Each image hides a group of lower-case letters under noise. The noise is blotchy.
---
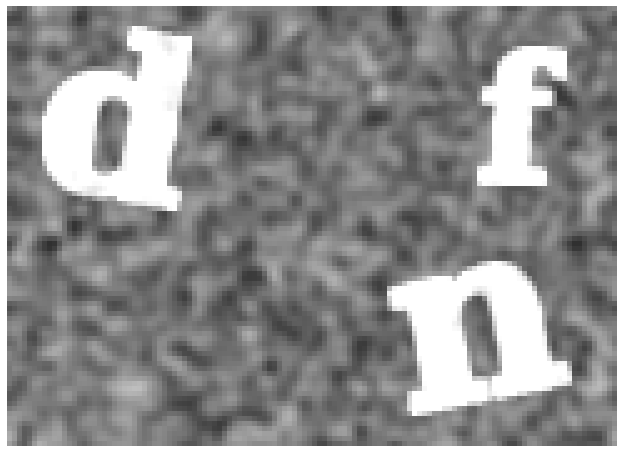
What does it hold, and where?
top left: light d; top right: light f; bottom right: light n
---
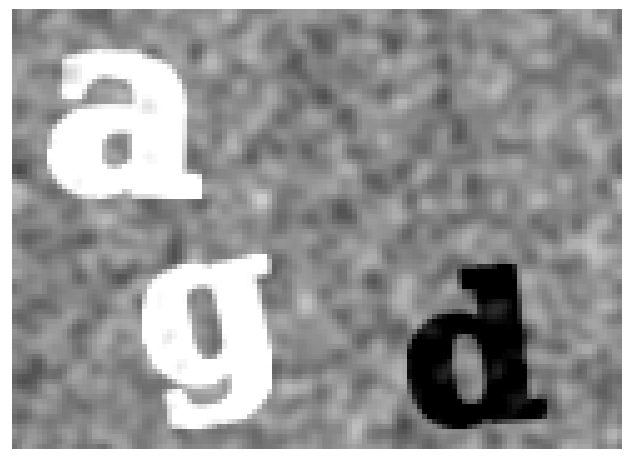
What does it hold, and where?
top left: light a; bottom left: light g; bottom right: dark d
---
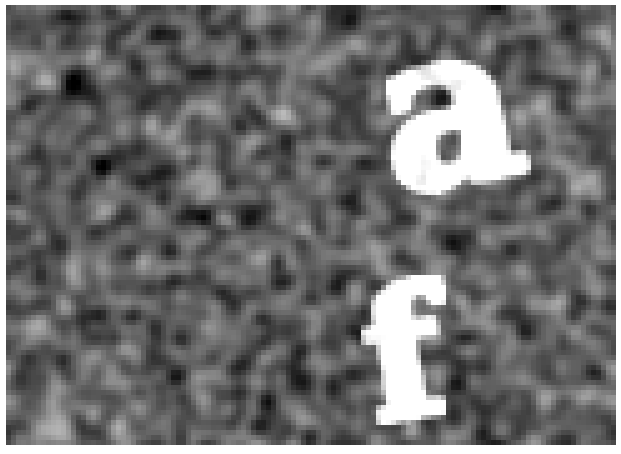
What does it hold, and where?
top right: light a; bottom right: light f
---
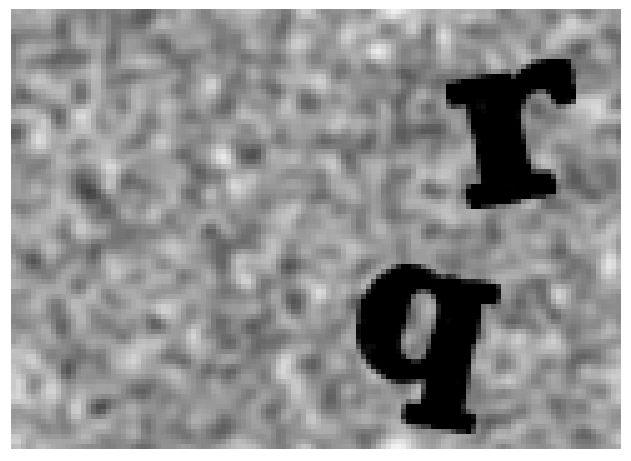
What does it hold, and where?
top right: dark r; bottom right: dark q
